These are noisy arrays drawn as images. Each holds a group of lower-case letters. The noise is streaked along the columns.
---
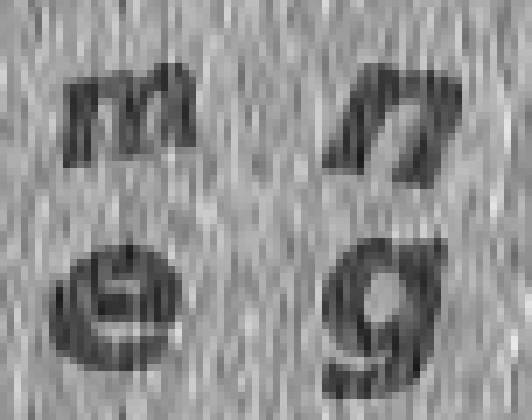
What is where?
top left: m; top right: n; bottom left: e; bottom right: g
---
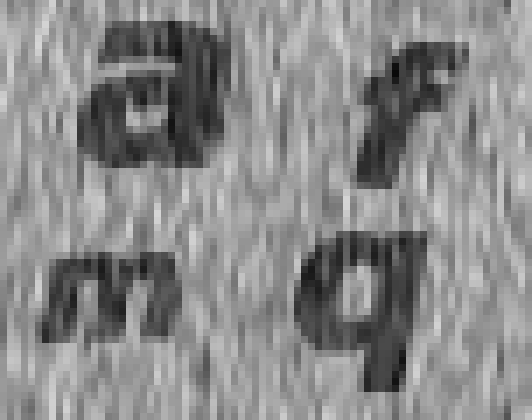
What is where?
top left: a; top right: f; bottom left: m; bottom right: q
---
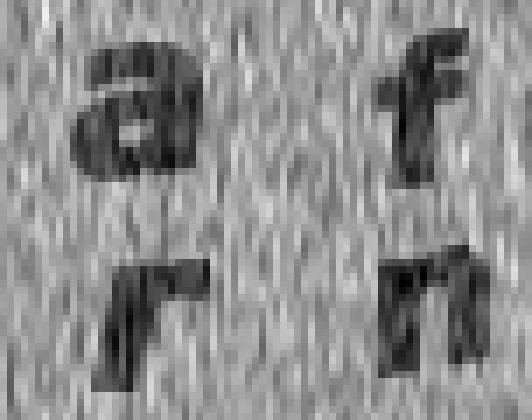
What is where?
top left: a; top right: f; bottom left: r; bottom right: n
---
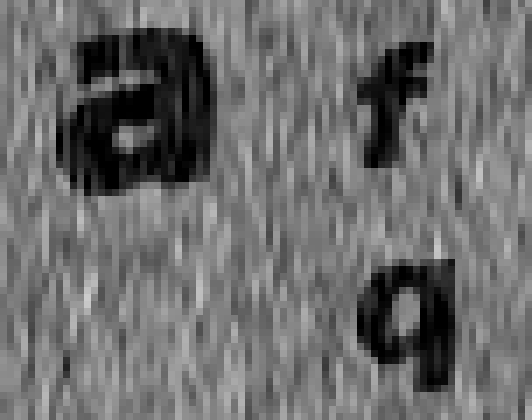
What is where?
top left: a; top right: f; bottom right: q
